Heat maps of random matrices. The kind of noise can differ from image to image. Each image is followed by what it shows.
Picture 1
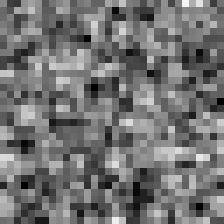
blotchy
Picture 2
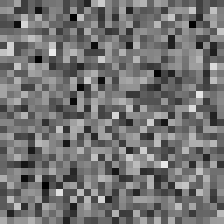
independent entries
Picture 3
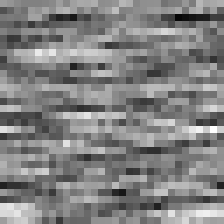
streaked along the rows
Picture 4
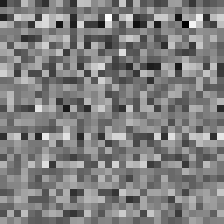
rows of uneven size
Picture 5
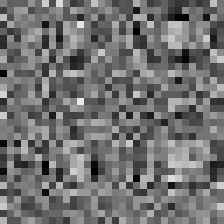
low rank plus noise
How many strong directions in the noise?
one
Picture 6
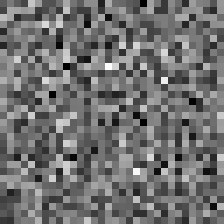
low rank plus noise
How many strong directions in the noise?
five to eight
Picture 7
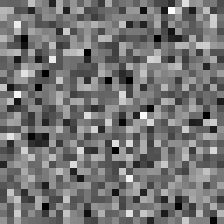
independent entries
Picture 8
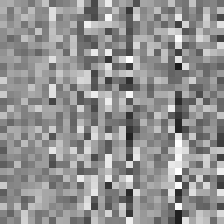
columns of uneven size
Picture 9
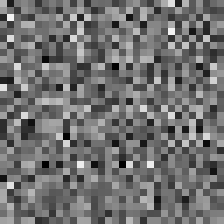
low rank plus noise
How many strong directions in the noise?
two
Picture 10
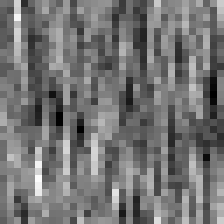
streaked along the columns
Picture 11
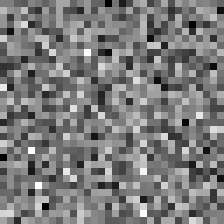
independent entries
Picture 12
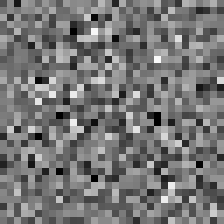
low rank plus noise
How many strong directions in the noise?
five to eight
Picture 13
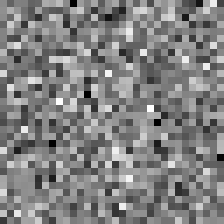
independent entries
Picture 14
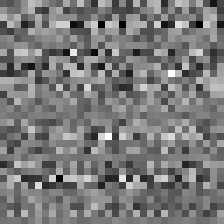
rows of uneven size
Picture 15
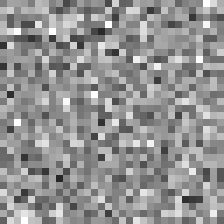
independent entries
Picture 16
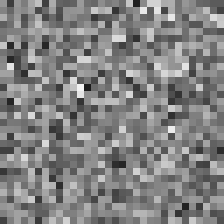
independent entries
